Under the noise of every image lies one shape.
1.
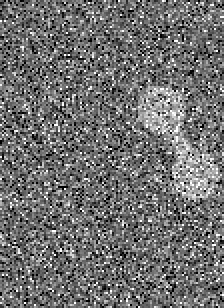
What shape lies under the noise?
dumbbell
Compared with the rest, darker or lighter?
lighter
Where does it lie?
middle right
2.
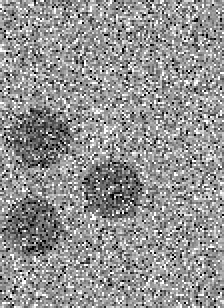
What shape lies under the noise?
three dots
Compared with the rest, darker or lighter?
darker
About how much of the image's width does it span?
two thirds
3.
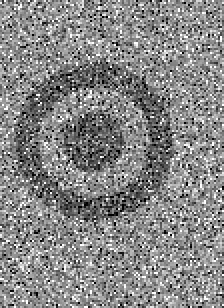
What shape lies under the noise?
bullseye
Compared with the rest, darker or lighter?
darker
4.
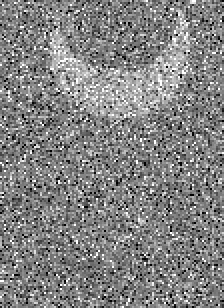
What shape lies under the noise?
crescent
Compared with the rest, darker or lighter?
lighter
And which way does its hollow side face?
up
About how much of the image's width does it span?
two thirds
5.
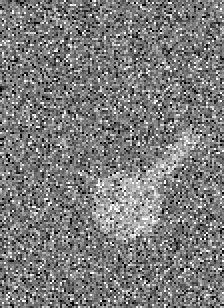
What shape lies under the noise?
lollipop
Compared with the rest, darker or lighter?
lighter
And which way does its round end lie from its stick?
down and left
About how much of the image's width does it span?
half
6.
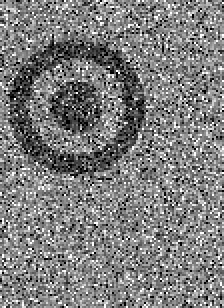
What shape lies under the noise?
bullseye
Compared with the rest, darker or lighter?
darker
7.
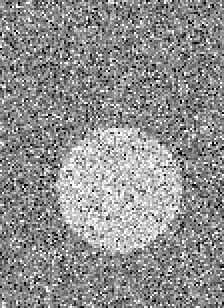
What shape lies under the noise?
disc
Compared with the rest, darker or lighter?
lighter
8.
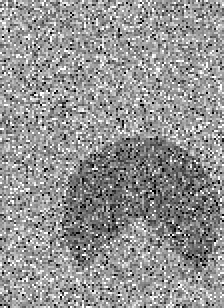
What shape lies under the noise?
disc with a wedge cut out
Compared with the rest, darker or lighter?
darker
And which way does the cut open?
down
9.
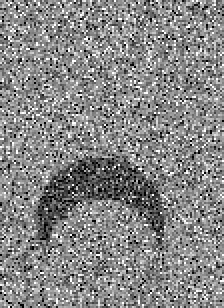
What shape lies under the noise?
crescent
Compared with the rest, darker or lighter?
darker
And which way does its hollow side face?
down
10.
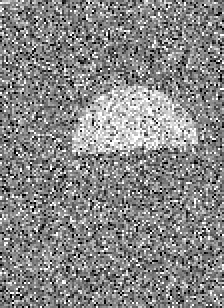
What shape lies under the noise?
half disc
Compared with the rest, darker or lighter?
lighter
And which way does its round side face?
up
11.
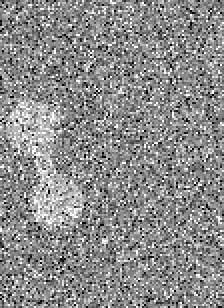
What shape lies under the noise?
dumbbell
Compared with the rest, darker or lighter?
lighter
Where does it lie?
middle left
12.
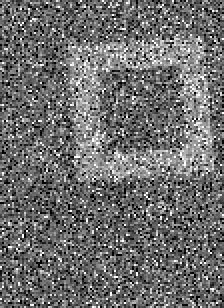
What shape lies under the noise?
square frame
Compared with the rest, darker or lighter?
lighter
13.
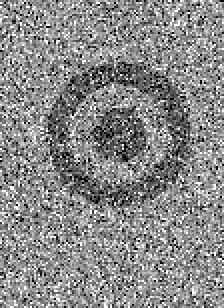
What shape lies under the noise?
bullseye
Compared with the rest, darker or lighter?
darker
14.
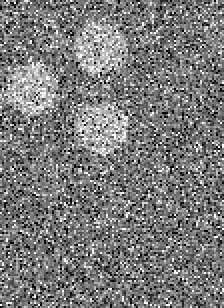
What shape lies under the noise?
three dots
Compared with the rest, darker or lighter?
lighter
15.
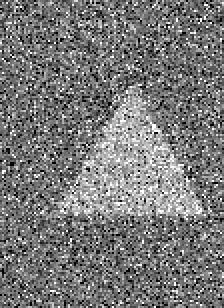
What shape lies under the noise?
triangle
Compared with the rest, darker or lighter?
lighter
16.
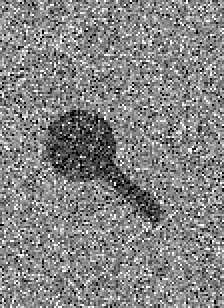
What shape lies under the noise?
lollipop
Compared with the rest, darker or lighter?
darker
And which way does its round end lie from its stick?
up and left
